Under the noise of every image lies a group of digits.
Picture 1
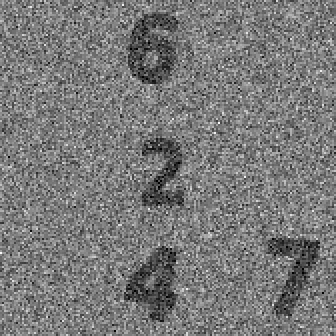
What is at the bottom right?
7
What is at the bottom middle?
4
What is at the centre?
2
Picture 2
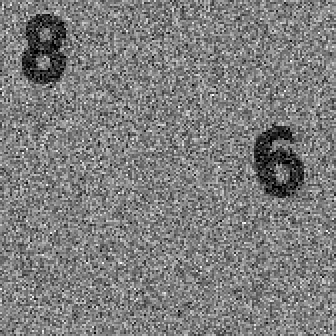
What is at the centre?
nothing
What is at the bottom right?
nothing
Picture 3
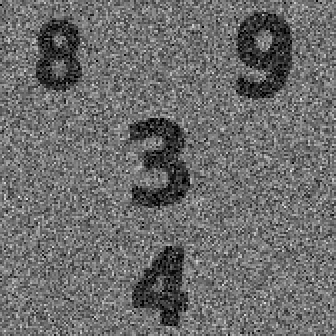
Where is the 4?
bottom middle
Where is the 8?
top left
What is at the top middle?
nothing
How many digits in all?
4
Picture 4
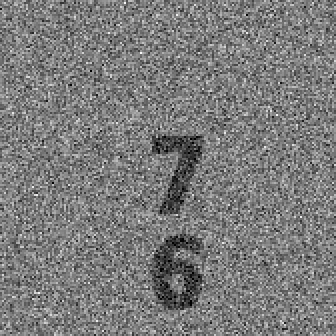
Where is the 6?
bottom middle
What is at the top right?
nothing
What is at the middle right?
nothing
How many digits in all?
2
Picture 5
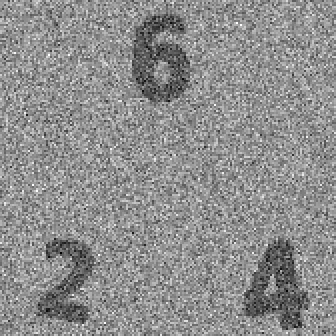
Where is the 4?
bottom right
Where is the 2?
bottom left
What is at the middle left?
nothing
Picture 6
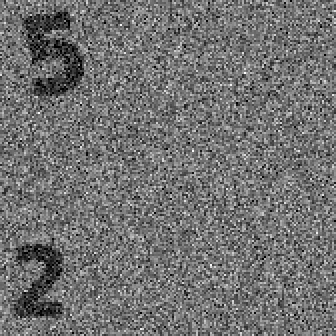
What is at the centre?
nothing
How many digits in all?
2
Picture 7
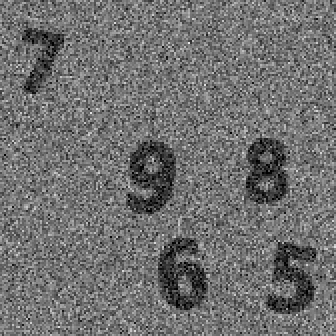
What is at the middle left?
nothing
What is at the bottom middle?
6
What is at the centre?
9
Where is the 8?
middle right
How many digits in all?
5
